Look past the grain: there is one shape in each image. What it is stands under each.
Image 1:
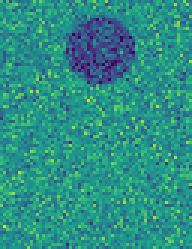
disc
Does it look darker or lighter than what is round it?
darker
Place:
top middle
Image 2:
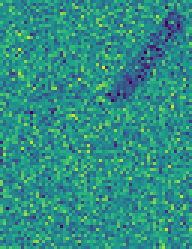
bar
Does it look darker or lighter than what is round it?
darker
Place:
top right
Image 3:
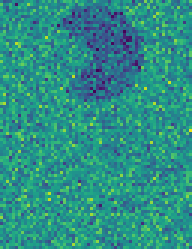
disc with a wedge cut out
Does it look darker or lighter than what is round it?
darker
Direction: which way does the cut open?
left
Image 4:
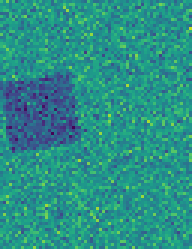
square
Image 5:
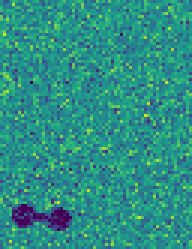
dumbbell
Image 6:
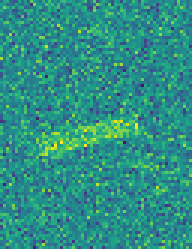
bar
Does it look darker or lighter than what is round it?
lighter
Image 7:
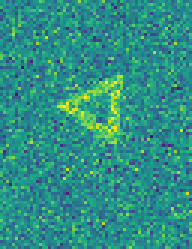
triangle frame
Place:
centre
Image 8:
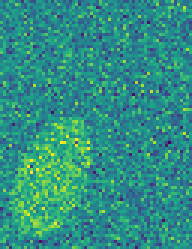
ellipse
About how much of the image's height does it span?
half
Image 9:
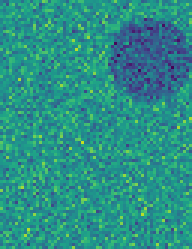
disc
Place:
top right
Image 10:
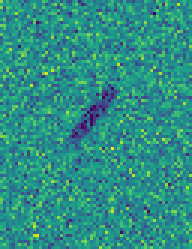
bar
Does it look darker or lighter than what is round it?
darker
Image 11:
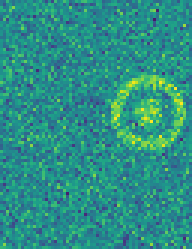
bullseye
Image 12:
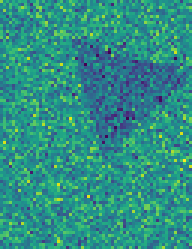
triangle
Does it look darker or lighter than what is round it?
darker
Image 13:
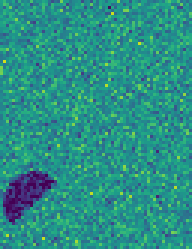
half disc
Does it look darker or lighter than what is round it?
darker
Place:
bottom left
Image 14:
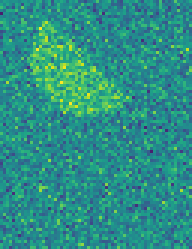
half disc
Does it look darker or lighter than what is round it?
lighter
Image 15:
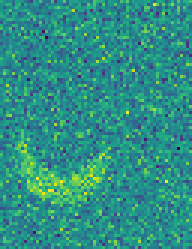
crescent
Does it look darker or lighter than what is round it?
lighter
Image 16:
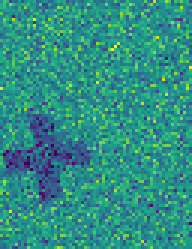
cross
